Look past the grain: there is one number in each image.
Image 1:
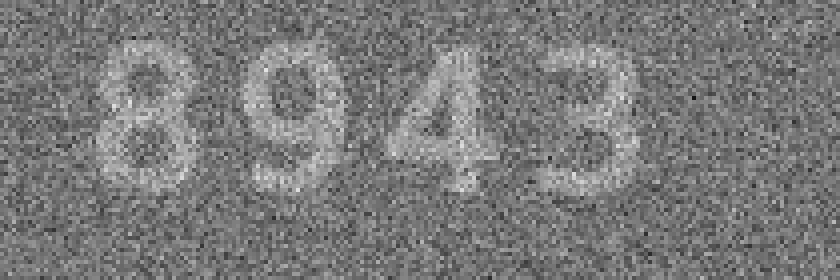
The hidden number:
8943
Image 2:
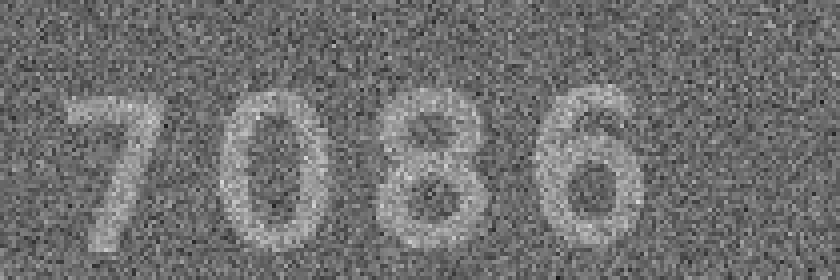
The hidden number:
7086
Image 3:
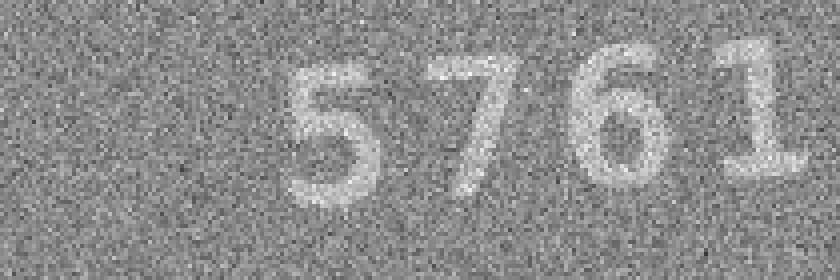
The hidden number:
5761
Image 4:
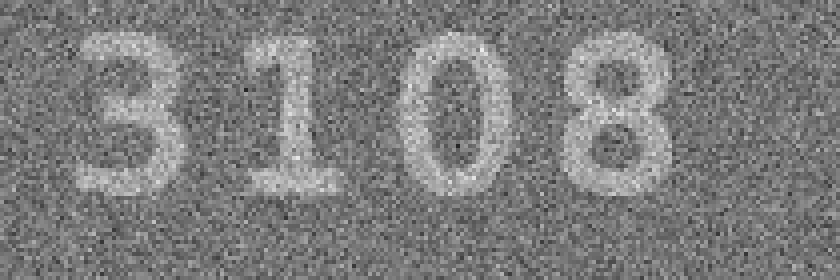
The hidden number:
3108
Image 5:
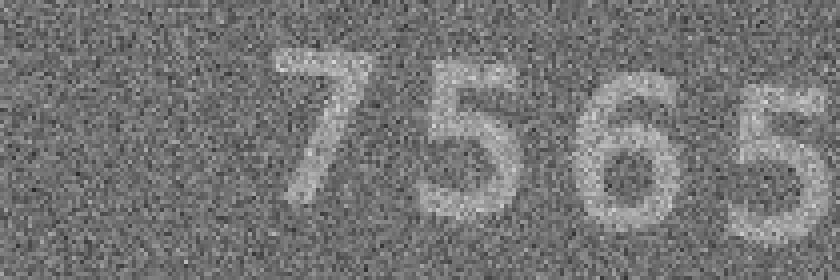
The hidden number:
7565
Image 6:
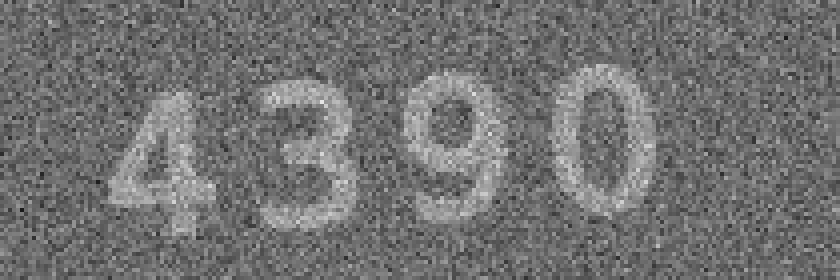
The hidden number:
4390
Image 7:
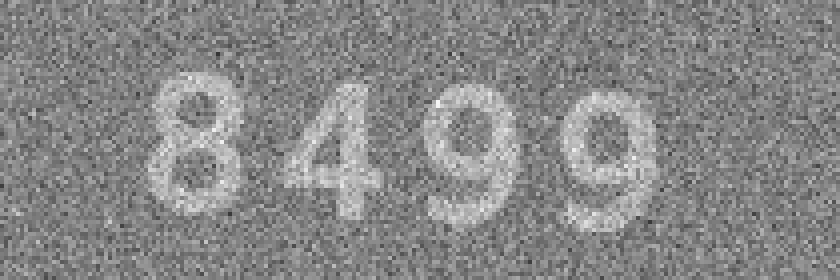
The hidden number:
8499
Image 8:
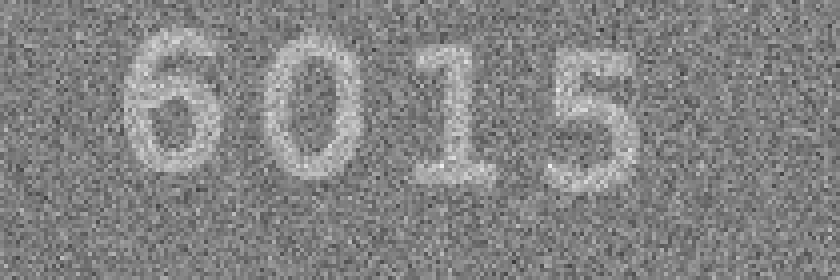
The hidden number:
6015
